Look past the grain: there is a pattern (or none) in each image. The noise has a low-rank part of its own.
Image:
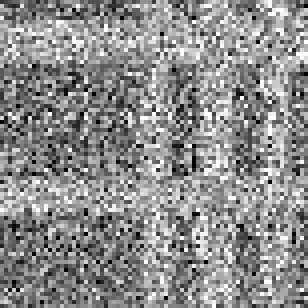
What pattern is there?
bands of rows crossing bands of columns
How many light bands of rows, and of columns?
2 and 3
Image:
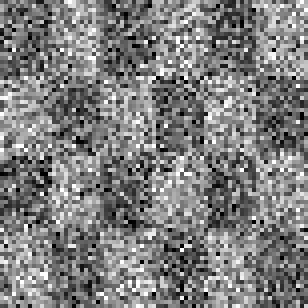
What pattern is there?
a checkerboard
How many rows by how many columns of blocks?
4 by 6
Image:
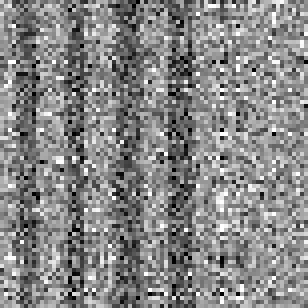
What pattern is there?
bands of columns
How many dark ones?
4
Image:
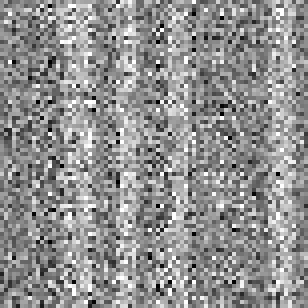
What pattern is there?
bands of columns
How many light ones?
4
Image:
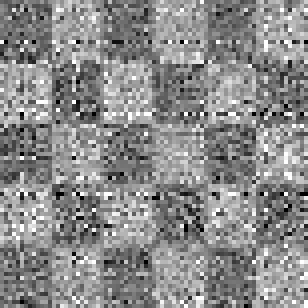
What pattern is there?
a checkerboard
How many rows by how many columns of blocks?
5 by 6
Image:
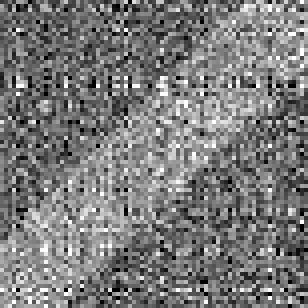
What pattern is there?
a diagonal band
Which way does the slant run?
bottom left to top right
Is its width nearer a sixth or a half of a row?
a half
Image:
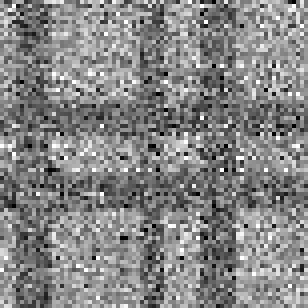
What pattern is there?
bands of rows crossing bands of columns
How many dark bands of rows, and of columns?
2 and 3
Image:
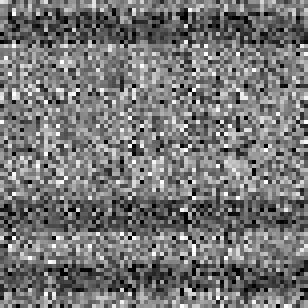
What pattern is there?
bands of rows
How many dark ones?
3
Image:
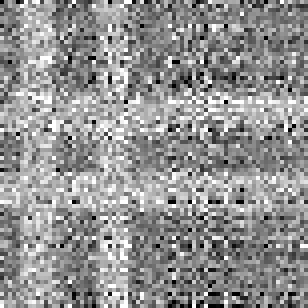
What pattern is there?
bands of rows crossing bands of columns
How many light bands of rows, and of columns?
2 and 2
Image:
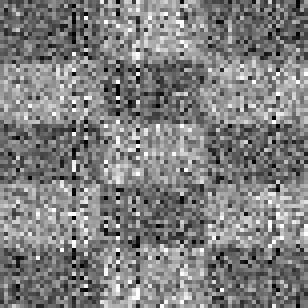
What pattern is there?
a checkerboard
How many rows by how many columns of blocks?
5 by 3
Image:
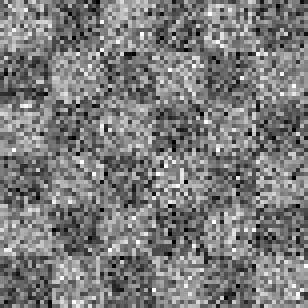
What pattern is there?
a checkerboard
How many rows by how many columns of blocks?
6 by 6
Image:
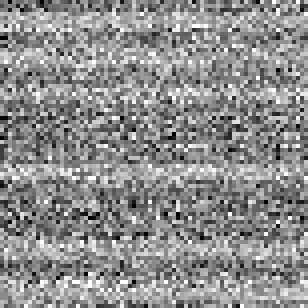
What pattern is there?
bands of rows
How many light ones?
6
